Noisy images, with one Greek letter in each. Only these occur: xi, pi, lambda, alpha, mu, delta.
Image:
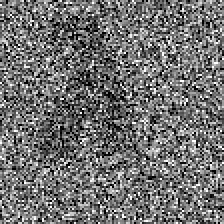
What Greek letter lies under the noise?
lambda
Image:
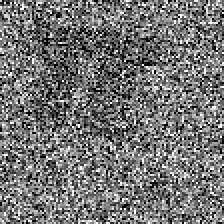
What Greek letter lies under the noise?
pi
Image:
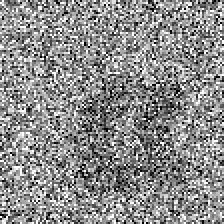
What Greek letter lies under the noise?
alpha
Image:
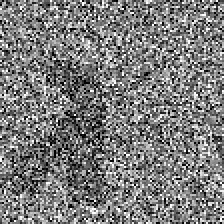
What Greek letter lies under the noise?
lambda
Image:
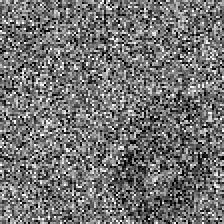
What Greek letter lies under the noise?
delta
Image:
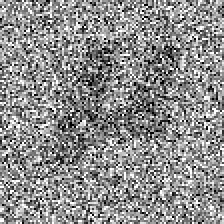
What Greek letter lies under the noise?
mu
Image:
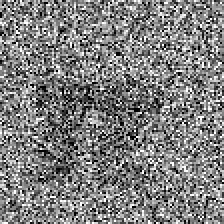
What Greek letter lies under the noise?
pi
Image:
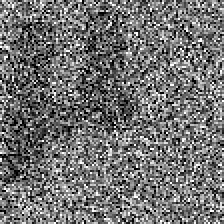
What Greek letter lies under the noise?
mu
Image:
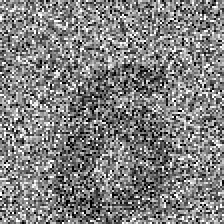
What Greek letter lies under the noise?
delta
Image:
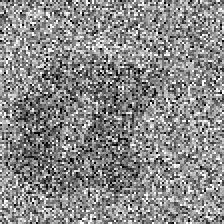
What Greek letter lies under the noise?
alpha
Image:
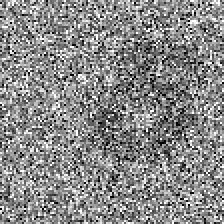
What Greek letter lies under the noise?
delta
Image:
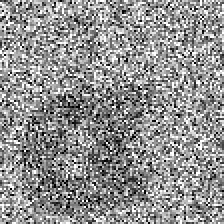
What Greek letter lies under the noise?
alpha
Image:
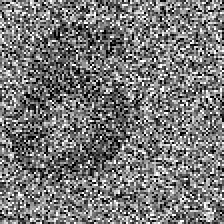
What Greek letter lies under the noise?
delta
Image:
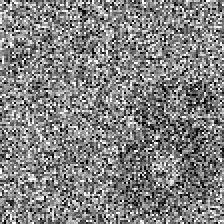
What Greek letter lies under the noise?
delta
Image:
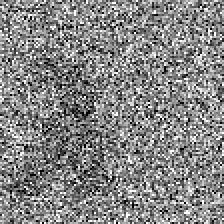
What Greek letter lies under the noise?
lambda
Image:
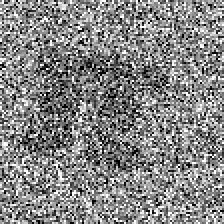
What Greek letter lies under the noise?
pi
